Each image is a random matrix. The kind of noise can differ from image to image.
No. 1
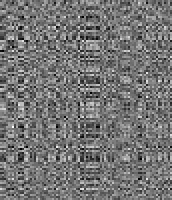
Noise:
low rank plus noise
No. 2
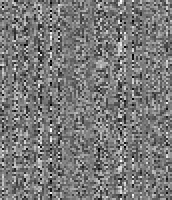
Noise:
columns of uneven size
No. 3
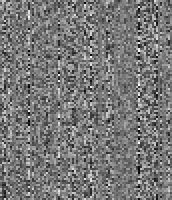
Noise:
columns of uneven size
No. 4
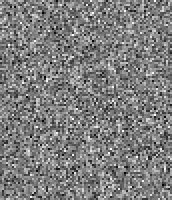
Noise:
independent entries
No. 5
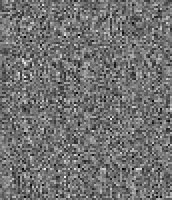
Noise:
low rank plus noise
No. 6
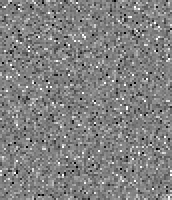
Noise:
heavy tails
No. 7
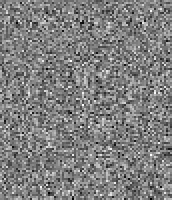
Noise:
low rank plus noise
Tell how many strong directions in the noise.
five to eight
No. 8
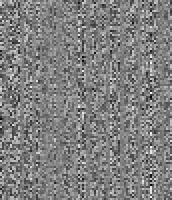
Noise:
columns of uneven size
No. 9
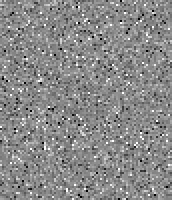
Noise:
heavy tails
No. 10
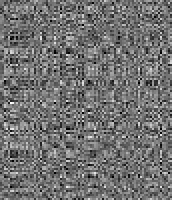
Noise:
low rank plus noise
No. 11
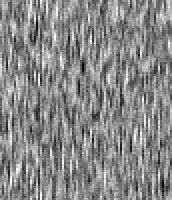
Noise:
streaked along the columns
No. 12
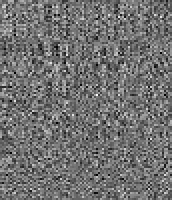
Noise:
low rank plus noise
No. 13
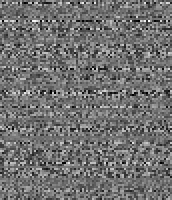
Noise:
rows of uneven size
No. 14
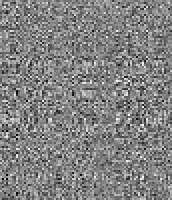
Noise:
low rank plus noise
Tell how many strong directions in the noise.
three or four
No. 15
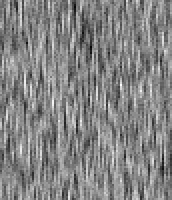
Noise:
streaked along the columns
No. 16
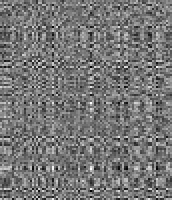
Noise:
low rank plus noise
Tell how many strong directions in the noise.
one
